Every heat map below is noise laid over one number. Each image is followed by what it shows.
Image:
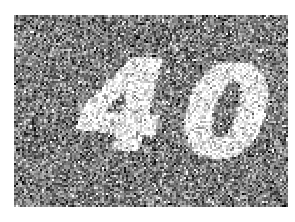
40
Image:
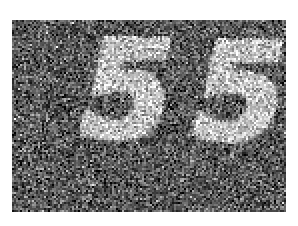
55
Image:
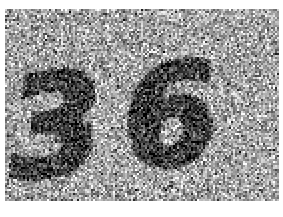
36
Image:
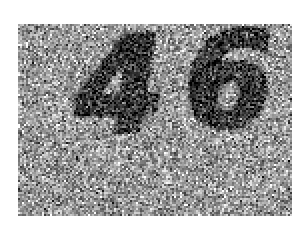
46
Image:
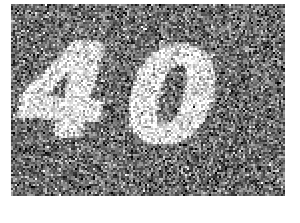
40
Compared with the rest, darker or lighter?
lighter
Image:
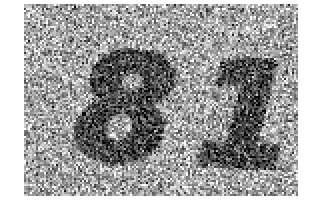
81
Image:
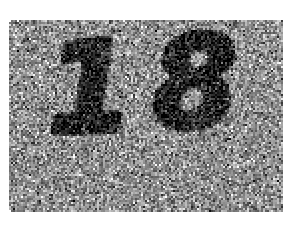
18
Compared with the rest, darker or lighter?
darker
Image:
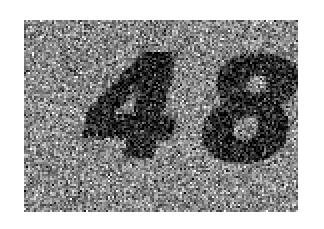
48
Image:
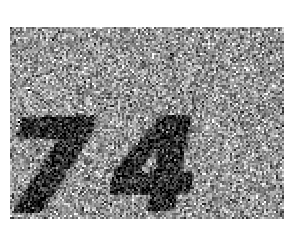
74
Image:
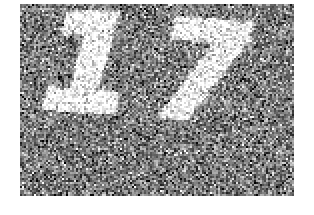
17
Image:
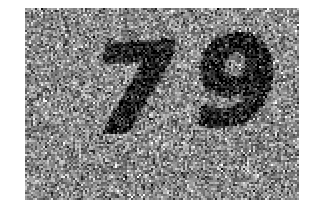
79
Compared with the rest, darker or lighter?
darker
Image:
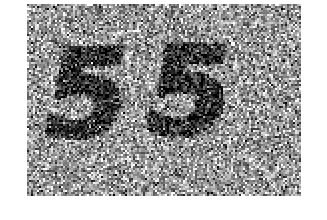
55
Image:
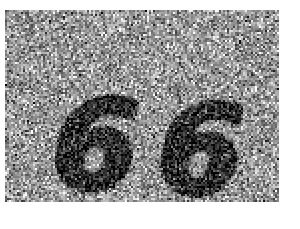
66
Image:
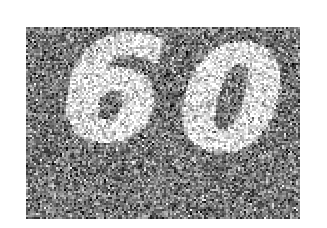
60
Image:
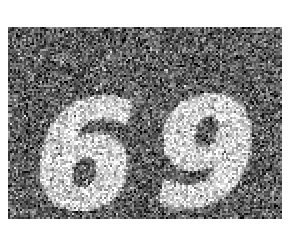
69
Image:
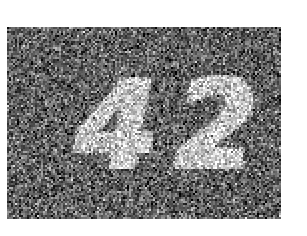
42
